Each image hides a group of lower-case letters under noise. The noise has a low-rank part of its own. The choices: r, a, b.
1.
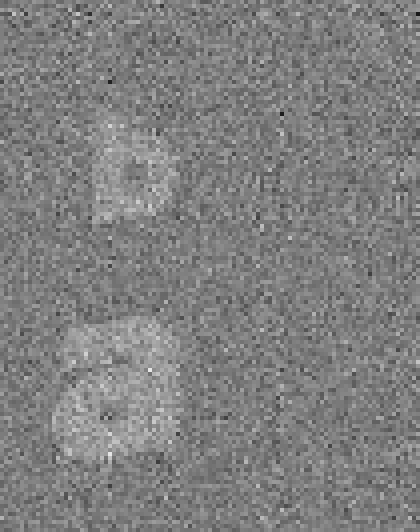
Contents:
top left: b; bottom left: a
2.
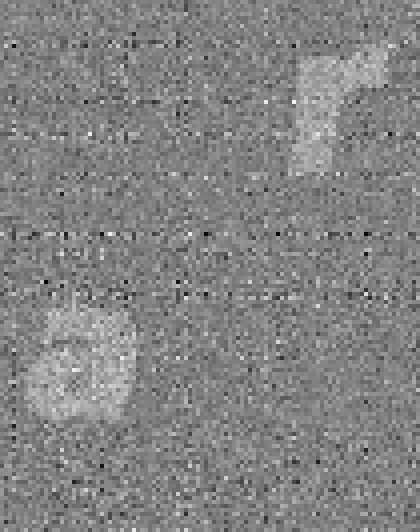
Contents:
top right: r; bottom left: a
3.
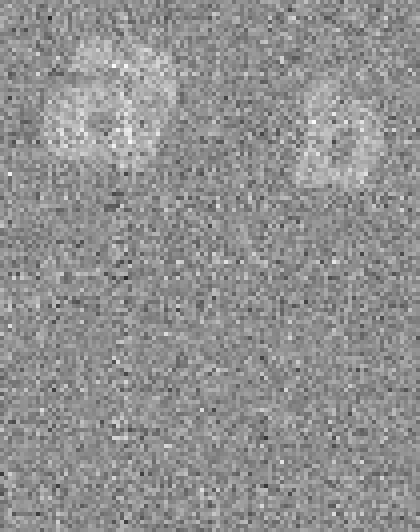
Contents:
top left: a; top right: b
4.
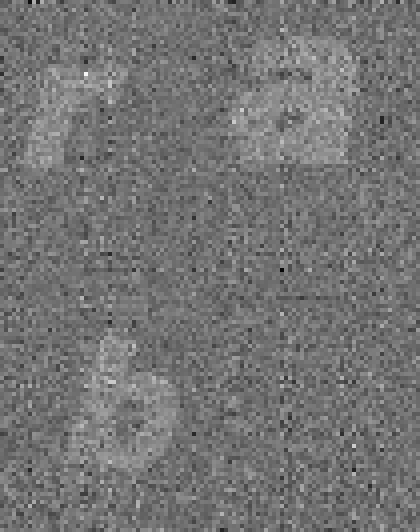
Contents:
top left: r; top right: a; bottom left: b
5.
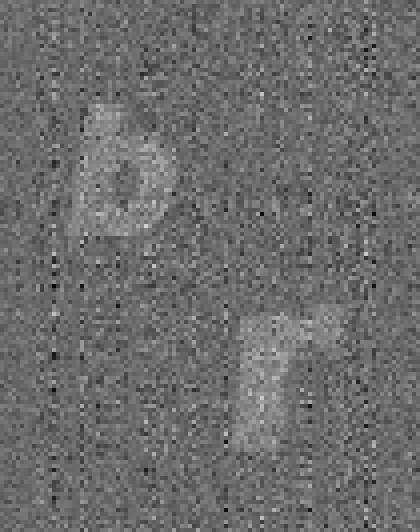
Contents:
top left: b; bottom right: r
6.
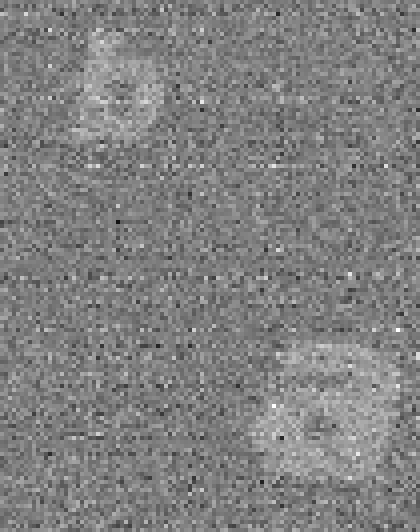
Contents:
top left: b; bottom right: a
